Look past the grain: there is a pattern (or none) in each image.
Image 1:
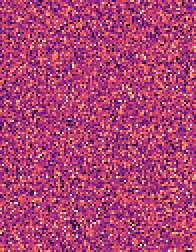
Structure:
only noise
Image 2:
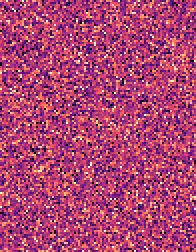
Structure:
only noise
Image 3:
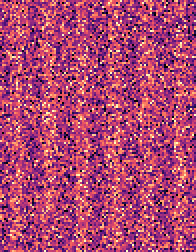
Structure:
vertical stripes
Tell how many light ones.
6
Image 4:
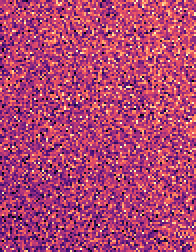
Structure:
a smooth slope
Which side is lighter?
top right
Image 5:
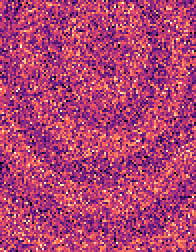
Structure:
rings round one point
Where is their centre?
top middle
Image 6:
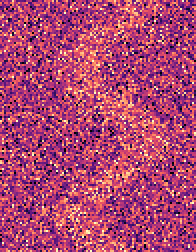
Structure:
a wavy band
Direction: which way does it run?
top to bottom
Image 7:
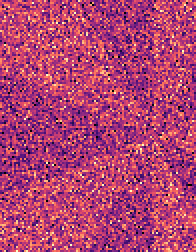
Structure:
spokes from one point
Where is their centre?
middle right
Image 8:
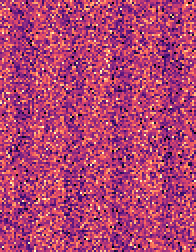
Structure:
vertical stripes
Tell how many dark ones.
4
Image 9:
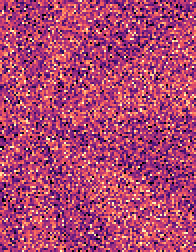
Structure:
spokes from one point
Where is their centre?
middle left
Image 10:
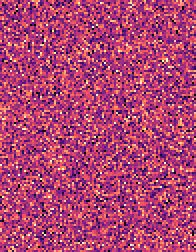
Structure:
only noise
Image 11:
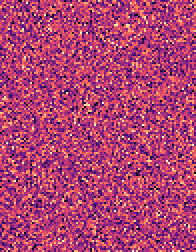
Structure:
only noise
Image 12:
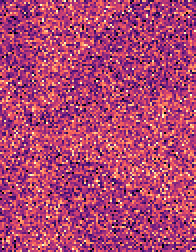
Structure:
spokes from one point
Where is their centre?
middle left
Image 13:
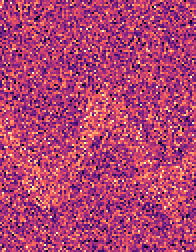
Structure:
a wavy band
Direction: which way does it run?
left to right
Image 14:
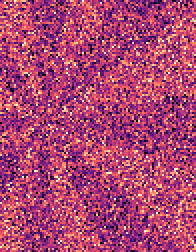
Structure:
spokes from one point
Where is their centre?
middle left
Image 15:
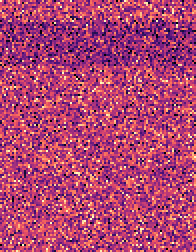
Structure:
one horizontal stripe
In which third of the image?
top
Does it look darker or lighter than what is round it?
darker
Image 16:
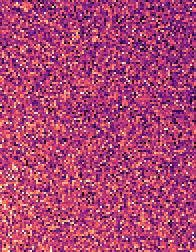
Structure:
a smooth slope
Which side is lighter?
bottom left
